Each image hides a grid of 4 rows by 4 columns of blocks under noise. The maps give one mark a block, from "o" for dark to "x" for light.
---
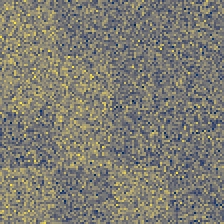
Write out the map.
x o o o
x x o o
o x o o
x o x o
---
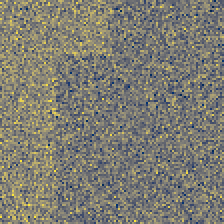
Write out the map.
x x o o
x o o o
x o o o
x o o o
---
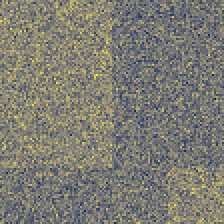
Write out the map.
x x o o
x x o o
x x o o
o o o x
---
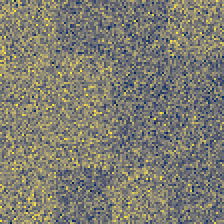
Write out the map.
x o o x
x x o o
x x o o
x o x o
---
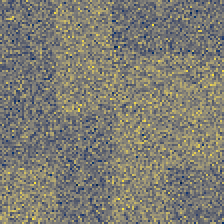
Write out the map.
o x o o
o x x x
o o x x
x o x o
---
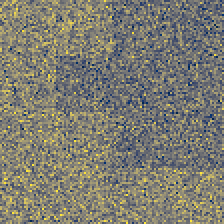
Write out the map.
x x o o
x o o o
x x o o
x x x x
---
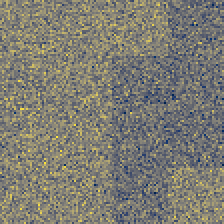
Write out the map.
x x x o
x x o o
x x o o
x x o x
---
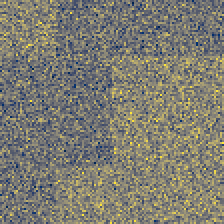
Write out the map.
x o o o
o o x x
o o x x
o x x x
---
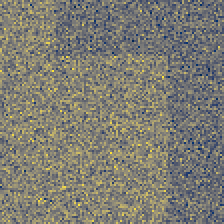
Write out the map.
x o o o
x x x o
x x x o
x x x o
